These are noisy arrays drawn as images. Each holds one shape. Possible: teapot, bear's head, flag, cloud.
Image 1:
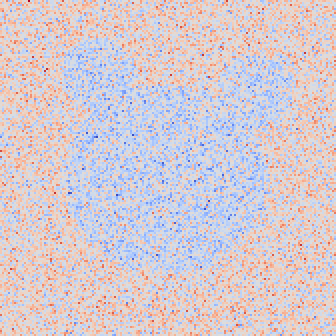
blue bear's head
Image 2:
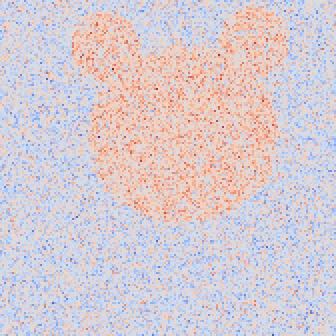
red bear's head
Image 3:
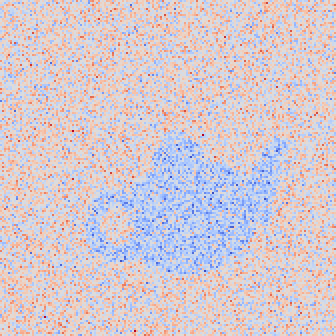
blue teapot
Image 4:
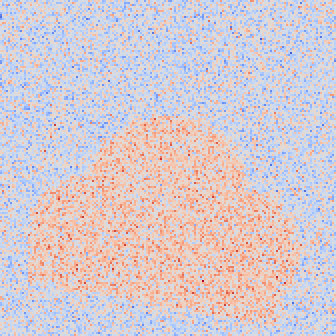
red cloud
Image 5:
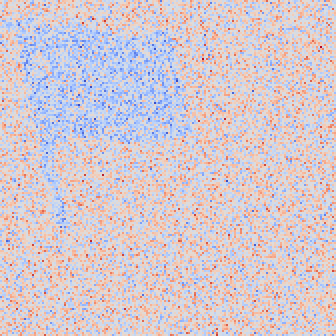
blue flag
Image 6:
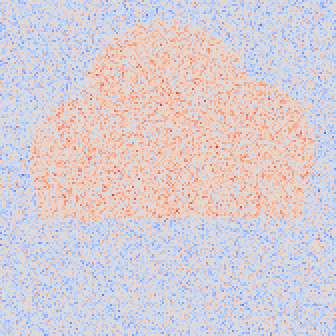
red cloud
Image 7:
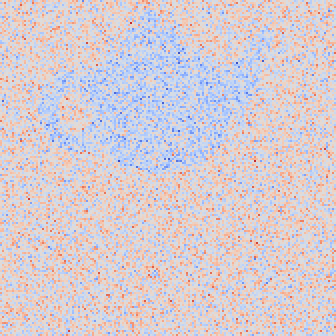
blue teapot
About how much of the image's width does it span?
two thirds
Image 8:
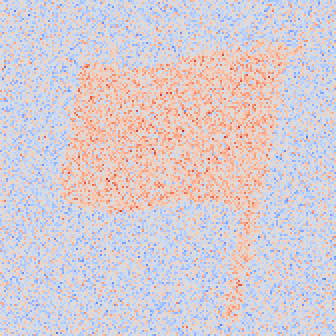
red flag
